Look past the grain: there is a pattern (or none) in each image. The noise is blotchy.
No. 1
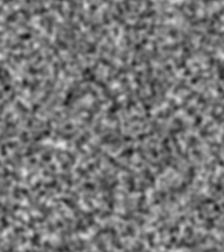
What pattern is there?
only noise
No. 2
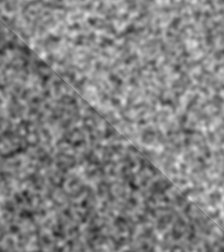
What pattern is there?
a sharp edge
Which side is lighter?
top right
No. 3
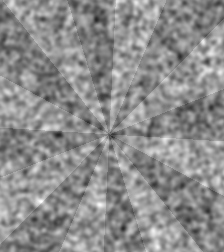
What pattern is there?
spokes from one point
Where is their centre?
centre
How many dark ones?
8
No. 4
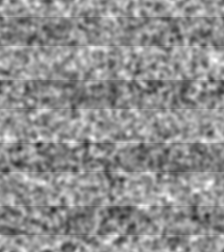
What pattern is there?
horizontal stripes
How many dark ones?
4
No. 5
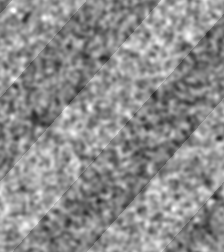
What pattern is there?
diagonal stripes
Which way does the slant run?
bottom left to top right
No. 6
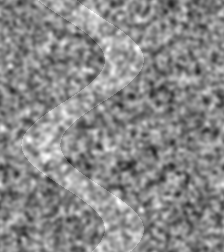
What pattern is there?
a wavy band
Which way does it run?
top to bottom
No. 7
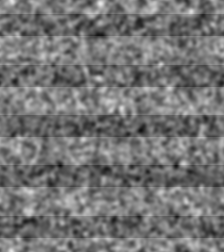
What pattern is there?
horizontal stripes
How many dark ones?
5
